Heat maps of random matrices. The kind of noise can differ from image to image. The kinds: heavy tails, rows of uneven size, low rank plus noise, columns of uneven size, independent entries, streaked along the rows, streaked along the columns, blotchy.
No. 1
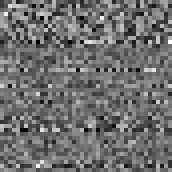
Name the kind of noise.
rows of uneven size
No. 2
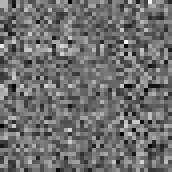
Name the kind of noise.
low rank plus noise
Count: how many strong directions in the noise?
three or four
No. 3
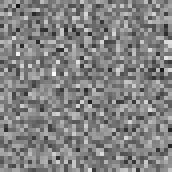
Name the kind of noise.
low rank plus noise
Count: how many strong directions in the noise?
five to eight
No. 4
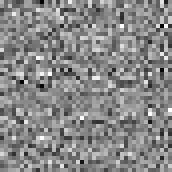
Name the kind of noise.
low rank plus noise
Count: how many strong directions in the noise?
three or four
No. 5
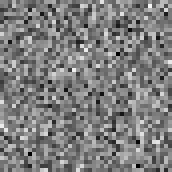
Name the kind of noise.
independent entries
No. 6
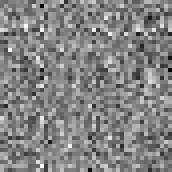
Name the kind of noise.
low rank plus noise
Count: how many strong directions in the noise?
three or four
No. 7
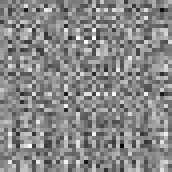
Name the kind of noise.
low rank plus noise
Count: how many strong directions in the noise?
one
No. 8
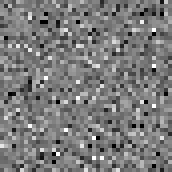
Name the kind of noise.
heavy tails
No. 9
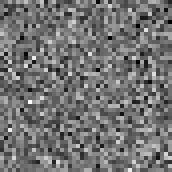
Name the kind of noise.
independent entries
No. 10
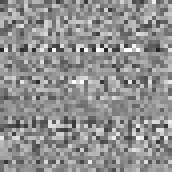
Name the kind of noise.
rows of uneven size
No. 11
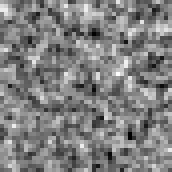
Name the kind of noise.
blotchy
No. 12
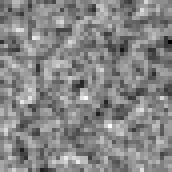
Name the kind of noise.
blotchy
